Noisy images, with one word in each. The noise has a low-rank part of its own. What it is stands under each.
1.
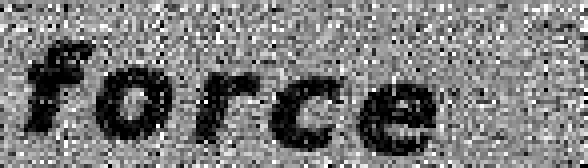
force
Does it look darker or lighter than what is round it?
darker
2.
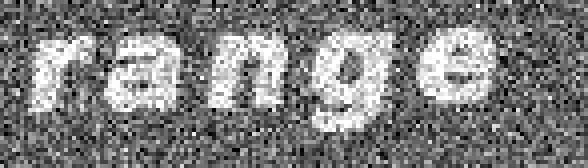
range
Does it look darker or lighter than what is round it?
lighter
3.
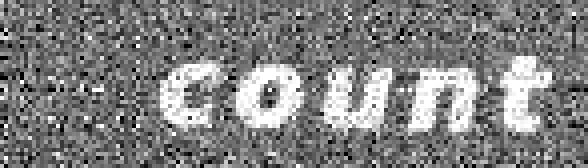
count
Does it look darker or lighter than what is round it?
lighter
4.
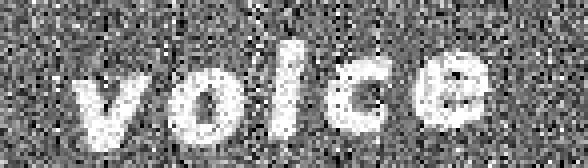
voice
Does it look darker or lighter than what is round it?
lighter
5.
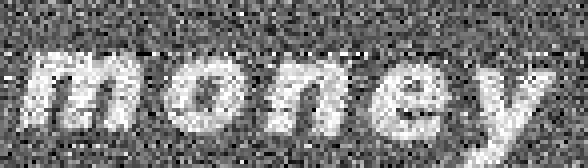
money
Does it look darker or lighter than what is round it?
lighter
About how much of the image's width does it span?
nearly all
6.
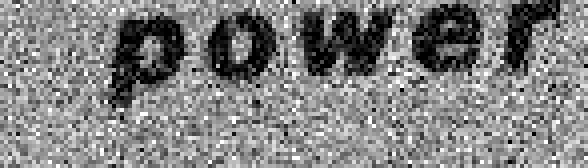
power
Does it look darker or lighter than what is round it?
darker
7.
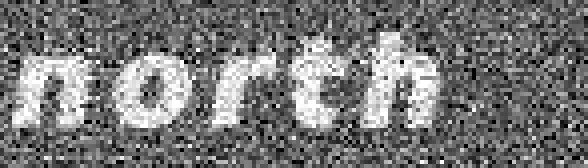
north
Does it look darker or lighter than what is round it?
lighter
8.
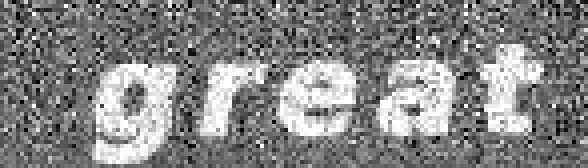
great
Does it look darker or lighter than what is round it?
lighter
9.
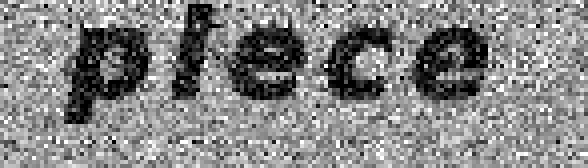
piece
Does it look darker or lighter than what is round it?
darker
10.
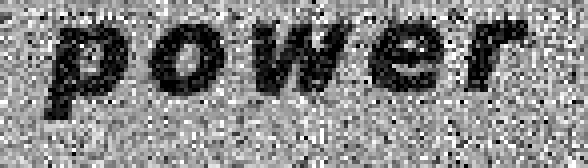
power
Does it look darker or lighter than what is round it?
darker
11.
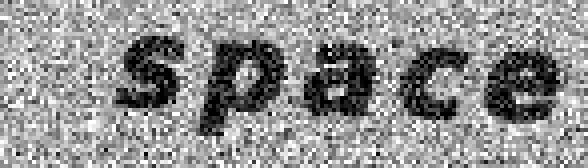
space
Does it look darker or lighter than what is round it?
darker
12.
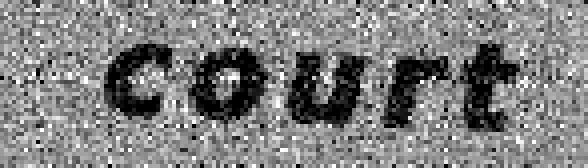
court
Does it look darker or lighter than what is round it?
darker
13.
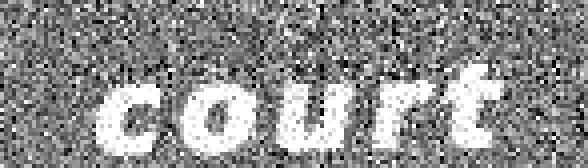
court
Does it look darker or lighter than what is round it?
lighter
